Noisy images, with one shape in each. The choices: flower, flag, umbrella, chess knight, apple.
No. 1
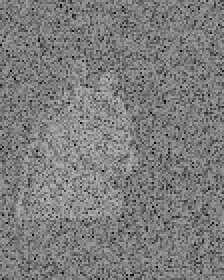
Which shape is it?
chess knight
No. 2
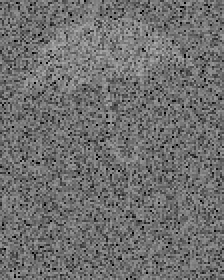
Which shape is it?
umbrella
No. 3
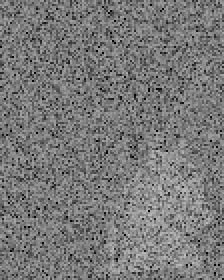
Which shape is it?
chess knight
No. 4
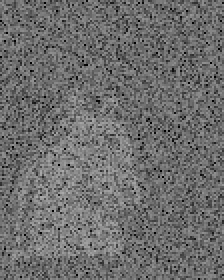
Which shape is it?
chess knight
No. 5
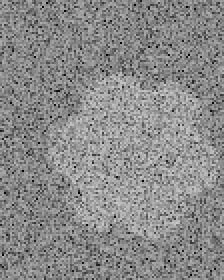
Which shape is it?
flower
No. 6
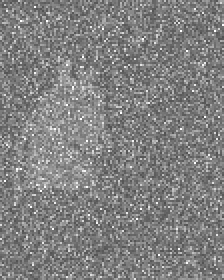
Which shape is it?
chess knight
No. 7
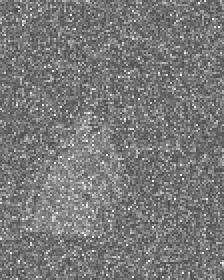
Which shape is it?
chess knight
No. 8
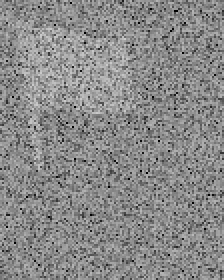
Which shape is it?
flag
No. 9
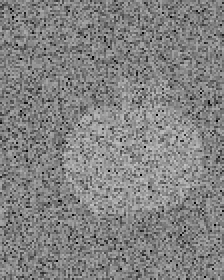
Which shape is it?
apple
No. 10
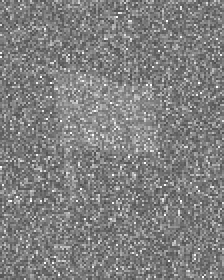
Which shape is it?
flag
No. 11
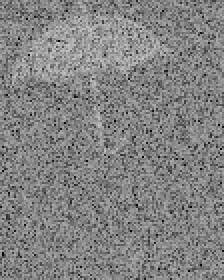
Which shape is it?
umbrella
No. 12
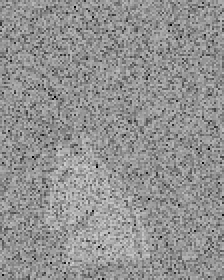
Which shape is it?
chess knight
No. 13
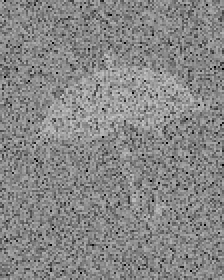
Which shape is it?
umbrella
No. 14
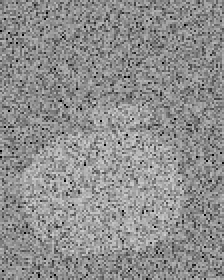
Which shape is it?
apple
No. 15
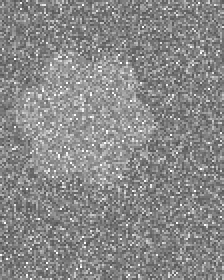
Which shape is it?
flower
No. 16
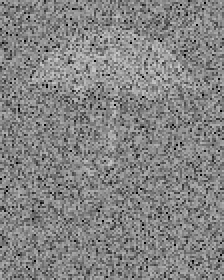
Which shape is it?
umbrella
